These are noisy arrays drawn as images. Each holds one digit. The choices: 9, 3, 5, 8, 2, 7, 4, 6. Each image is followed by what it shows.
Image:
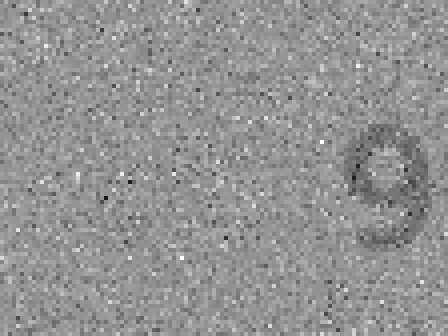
9
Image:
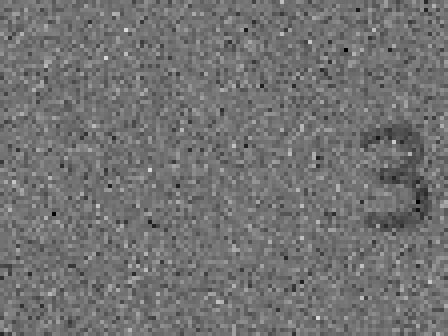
3
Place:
middle right
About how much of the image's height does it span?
a third
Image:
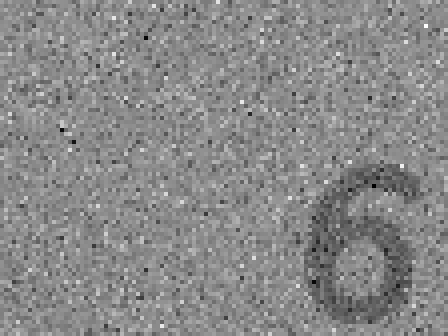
6
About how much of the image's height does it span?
half
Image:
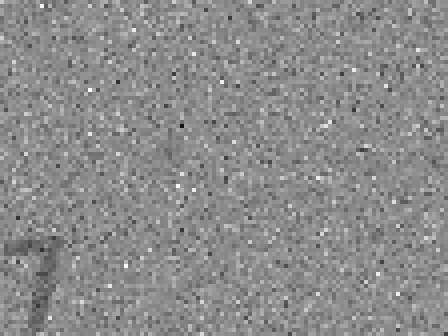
7
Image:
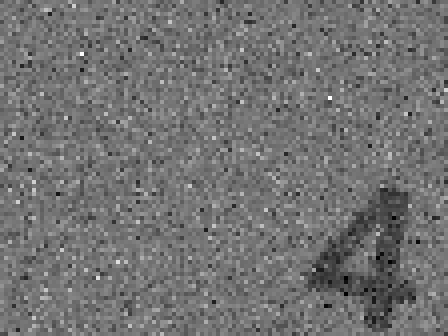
4
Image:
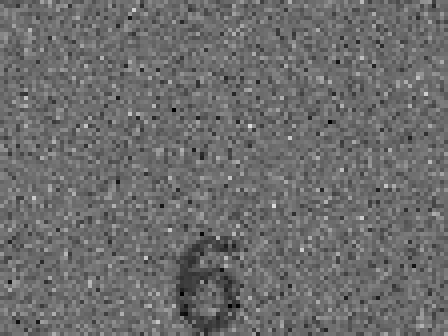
6
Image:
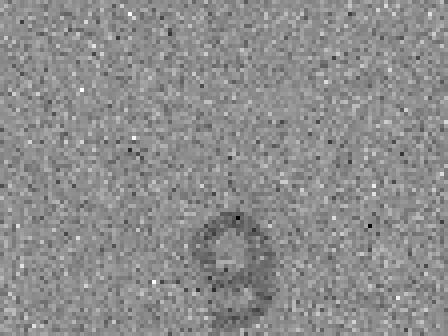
9
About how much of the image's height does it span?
a third
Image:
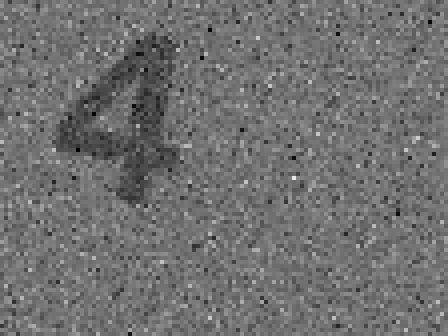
4
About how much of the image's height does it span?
half
